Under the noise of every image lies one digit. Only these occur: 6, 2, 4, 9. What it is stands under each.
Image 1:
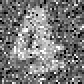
4
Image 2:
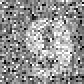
9
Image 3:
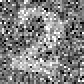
2
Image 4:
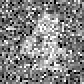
4
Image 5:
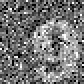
9
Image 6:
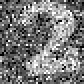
2
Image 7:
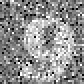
9
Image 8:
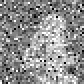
4
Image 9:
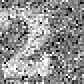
2
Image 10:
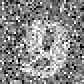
9
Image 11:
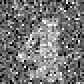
4
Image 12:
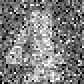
4
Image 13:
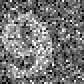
9
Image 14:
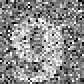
9
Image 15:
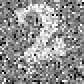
2
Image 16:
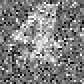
4
